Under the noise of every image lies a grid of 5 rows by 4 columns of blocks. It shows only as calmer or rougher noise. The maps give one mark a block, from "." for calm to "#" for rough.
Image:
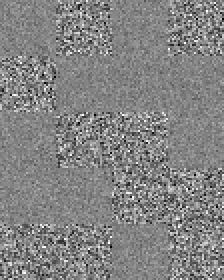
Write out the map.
.#.#
#...
.##.
..##
##.#
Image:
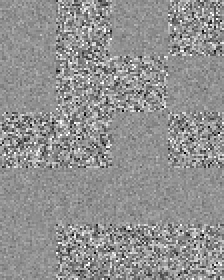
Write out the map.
.#.#
.##.
##.#
....
.###
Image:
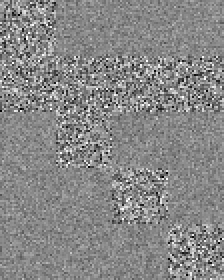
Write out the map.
#...
####
.#..
..#.
...#
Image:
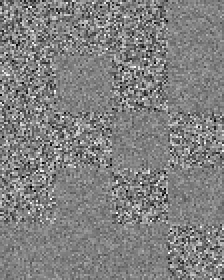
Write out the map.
###.
#.#.
##.#
#.#.
...#
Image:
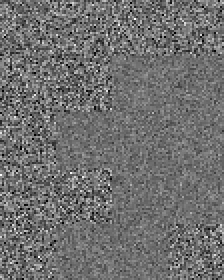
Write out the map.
####
##..
#...
##..
#..#
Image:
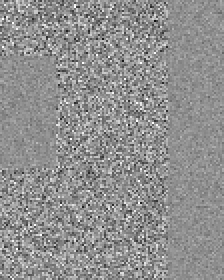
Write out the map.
###.
.##.
.##.
###.
###.
